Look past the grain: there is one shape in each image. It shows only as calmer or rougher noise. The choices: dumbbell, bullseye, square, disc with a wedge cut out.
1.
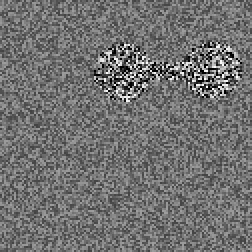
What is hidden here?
rough dumbbell
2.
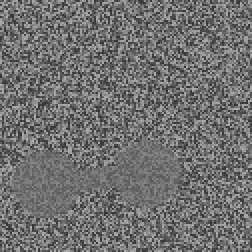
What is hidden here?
calm dumbbell
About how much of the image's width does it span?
two thirds
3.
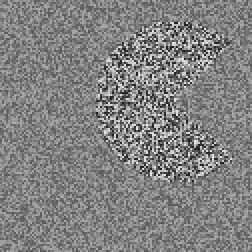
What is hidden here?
rough disc with a wedge cut out
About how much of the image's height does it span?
two thirds
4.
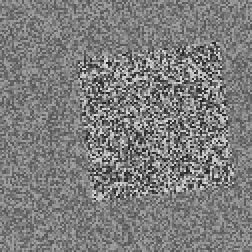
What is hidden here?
rough square
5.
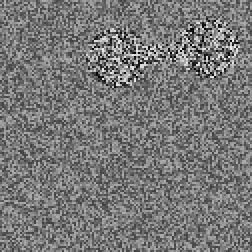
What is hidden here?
rough dumbbell
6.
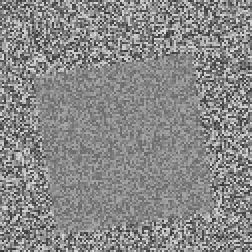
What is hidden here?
calm square
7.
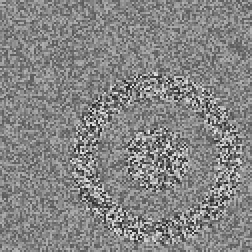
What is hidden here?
rough bullseye
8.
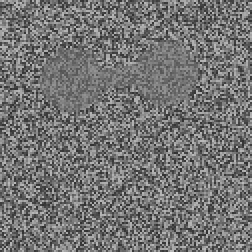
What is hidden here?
calm dumbbell
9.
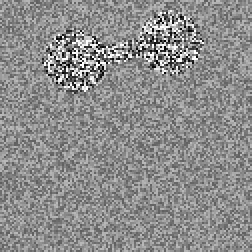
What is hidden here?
rough dumbbell
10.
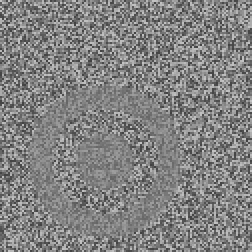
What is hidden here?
calm bullseye
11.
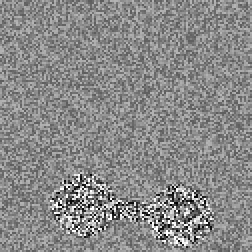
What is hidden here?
rough dumbbell
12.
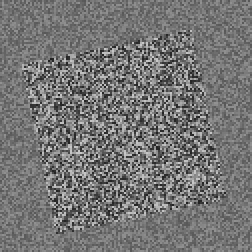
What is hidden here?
rough square
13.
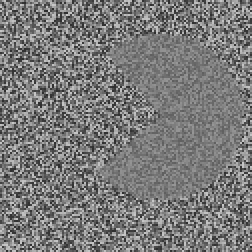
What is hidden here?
calm disc with a wedge cut out
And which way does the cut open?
left
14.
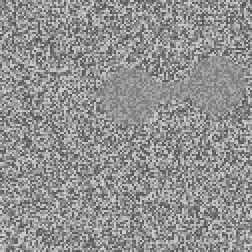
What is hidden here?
calm dumbbell
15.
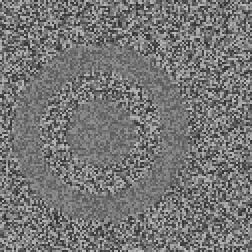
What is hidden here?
calm bullseye
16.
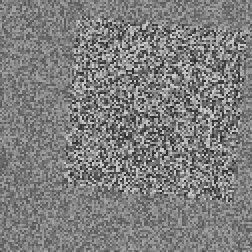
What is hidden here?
rough square
